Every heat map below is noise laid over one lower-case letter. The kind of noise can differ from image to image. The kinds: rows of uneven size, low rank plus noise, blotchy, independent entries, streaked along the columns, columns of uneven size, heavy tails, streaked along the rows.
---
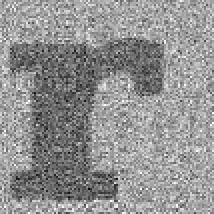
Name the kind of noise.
low rank plus noise
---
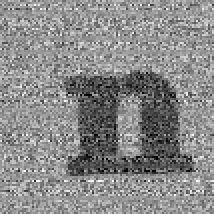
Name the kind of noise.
rows of uneven size
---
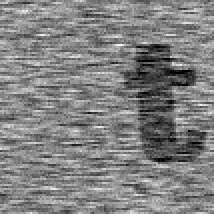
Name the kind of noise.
streaked along the rows
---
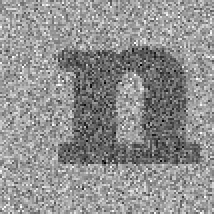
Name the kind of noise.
independent entries
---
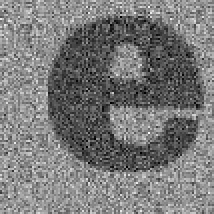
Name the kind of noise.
low rank plus noise
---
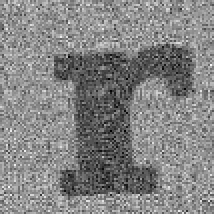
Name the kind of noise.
low rank plus noise
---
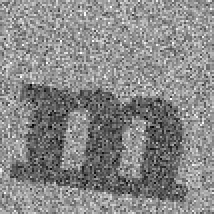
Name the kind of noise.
independent entries
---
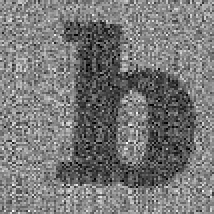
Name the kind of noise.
low rank plus noise
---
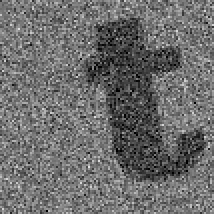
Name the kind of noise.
independent entries
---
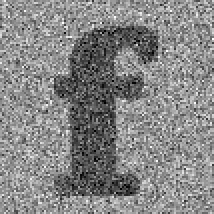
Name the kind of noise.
independent entries
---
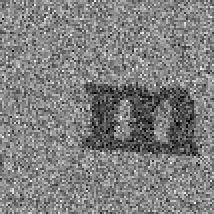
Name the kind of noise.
independent entries
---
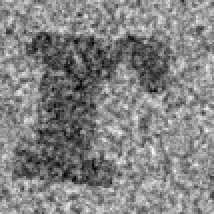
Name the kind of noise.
blotchy
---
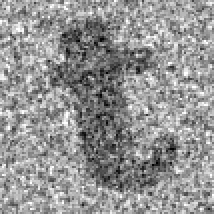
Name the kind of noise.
blotchy
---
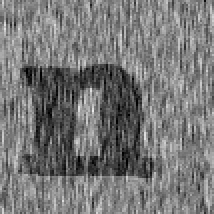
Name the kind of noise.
streaked along the columns
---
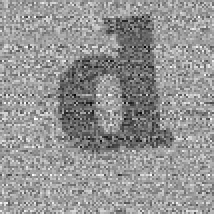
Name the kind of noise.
rows of uneven size
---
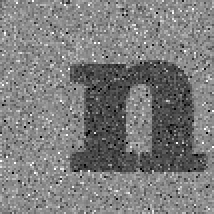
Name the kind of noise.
heavy tails
